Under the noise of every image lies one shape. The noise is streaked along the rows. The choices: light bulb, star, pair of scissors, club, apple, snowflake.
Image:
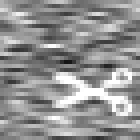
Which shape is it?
pair of scissors
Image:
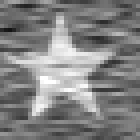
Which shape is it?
star
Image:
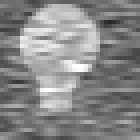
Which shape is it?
light bulb
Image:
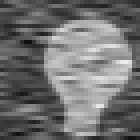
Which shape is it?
light bulb
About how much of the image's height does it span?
nearly all
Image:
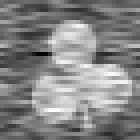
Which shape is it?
club
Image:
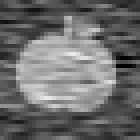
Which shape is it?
apple
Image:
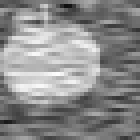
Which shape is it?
apple
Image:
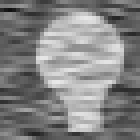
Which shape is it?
light bulb
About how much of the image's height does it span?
nearly all
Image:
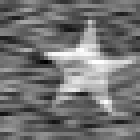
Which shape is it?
star
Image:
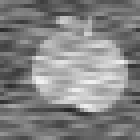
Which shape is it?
apple
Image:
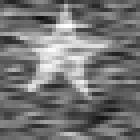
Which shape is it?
star
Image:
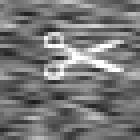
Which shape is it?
pair of scissors
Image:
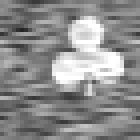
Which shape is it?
club
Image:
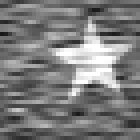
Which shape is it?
star
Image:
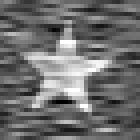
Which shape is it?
star
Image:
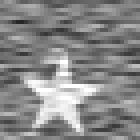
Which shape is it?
star
